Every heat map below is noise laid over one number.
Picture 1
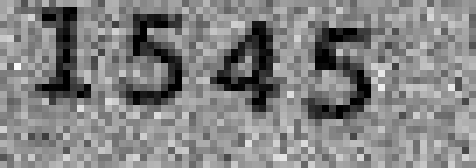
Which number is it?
1545
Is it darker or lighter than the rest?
darker
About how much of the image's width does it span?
two thirds
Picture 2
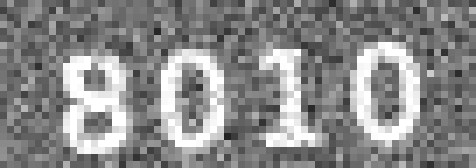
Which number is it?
8010
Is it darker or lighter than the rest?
lighter
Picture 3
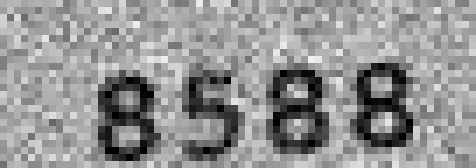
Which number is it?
8588
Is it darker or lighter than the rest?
darker
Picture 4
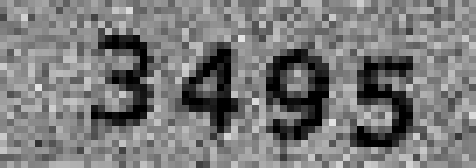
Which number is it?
3495
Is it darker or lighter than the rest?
darker
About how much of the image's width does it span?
two thirds
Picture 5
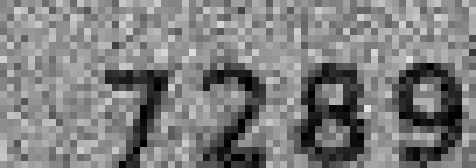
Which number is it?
7289
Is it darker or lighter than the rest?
darker
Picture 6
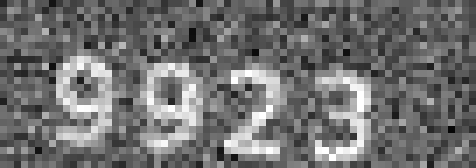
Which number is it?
9923
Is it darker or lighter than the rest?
lighter
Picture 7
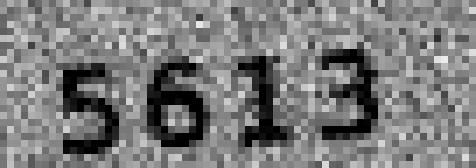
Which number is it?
5613
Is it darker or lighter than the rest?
darker
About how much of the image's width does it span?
two thirds
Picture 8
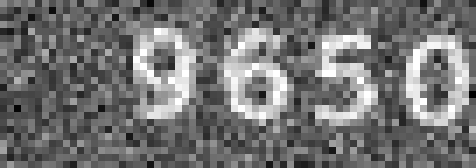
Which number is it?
9650
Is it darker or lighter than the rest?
lighter
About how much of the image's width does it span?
two thirds
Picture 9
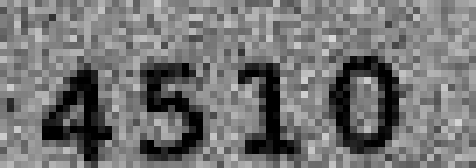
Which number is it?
4510
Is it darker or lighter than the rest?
darker
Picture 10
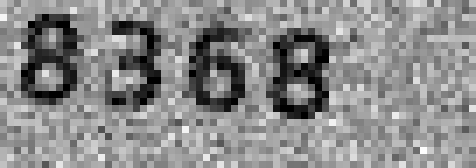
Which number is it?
8368
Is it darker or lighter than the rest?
darker
